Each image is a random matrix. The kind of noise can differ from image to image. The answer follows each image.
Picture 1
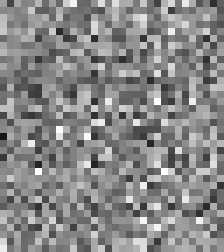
low rank plus noise
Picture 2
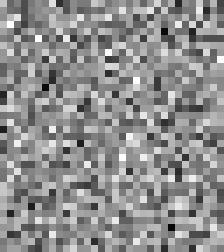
independent entries
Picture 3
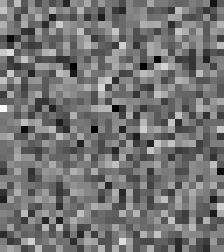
independent entries
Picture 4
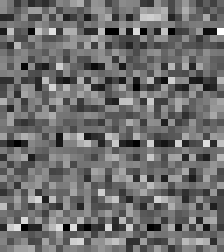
rows of uneven size
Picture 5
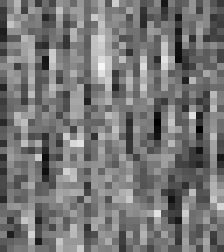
streaked along the columns
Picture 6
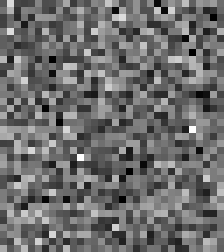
independent entries
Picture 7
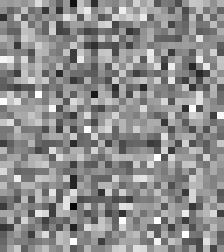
low rank plus noise
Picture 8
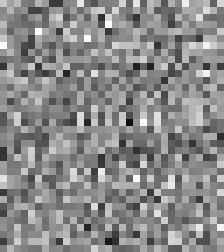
low rank plus noise
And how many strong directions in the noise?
three or four
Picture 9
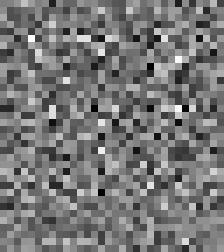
low rank plus noise
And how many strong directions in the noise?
three or four
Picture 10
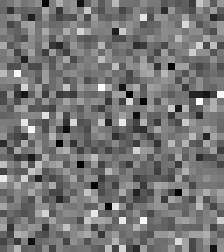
heavy tails
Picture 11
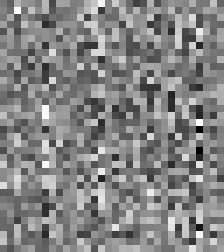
columns of uneven size
